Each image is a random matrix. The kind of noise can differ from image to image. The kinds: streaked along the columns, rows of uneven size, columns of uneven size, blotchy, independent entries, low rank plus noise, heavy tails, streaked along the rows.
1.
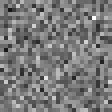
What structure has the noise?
independent entries
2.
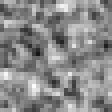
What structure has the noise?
blotchy
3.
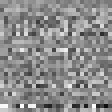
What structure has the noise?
rows of uneven size
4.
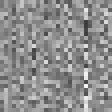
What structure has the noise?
columns of uneven size
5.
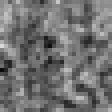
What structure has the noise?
blotchy
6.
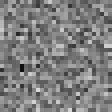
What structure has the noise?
independent entries
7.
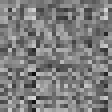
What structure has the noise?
low rank plus noise
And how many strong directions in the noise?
one
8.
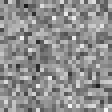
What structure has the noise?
independent entries
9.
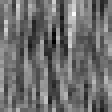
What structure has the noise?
streaked along the columns
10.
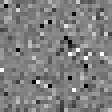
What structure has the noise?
heavy tails
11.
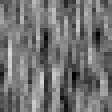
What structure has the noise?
streaked along the columns
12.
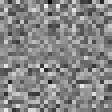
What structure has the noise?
low rank plus noise
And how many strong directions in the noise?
two
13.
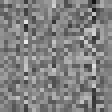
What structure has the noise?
columns of uneven size
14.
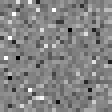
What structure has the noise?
heavy tails
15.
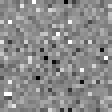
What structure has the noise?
heavy tails
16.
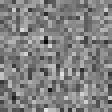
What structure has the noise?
low rank plus noise
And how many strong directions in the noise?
five to eight
